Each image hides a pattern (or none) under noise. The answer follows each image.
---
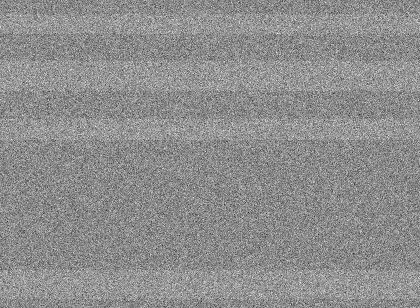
bands of rows
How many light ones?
4
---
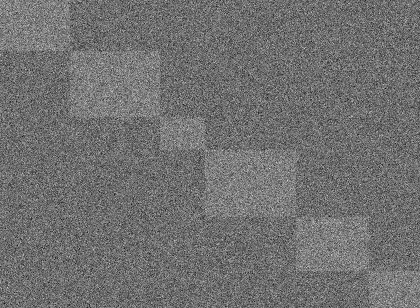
blocks along the diagonal
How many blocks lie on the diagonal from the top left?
6
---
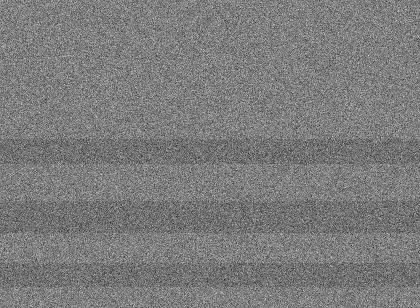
bands of rows
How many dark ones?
3
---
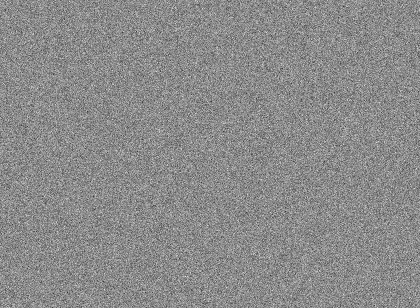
only noise
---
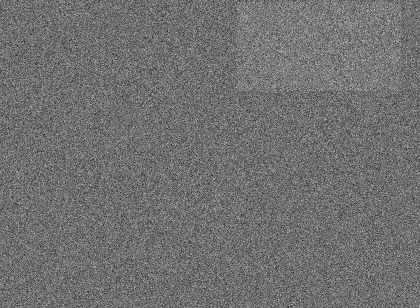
one block
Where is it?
top right
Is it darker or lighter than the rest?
lighter
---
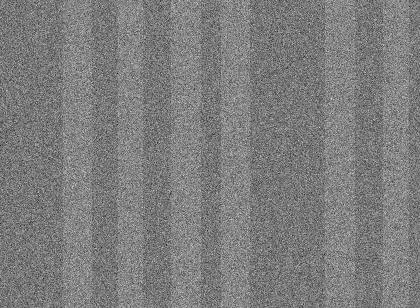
bands of columns
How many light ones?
6
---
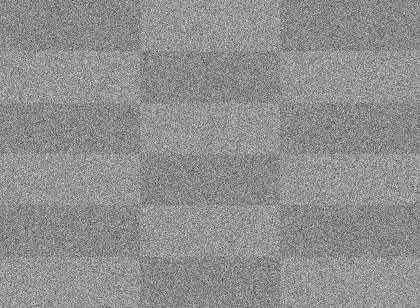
a checkerboard
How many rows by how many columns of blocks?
6 by 3
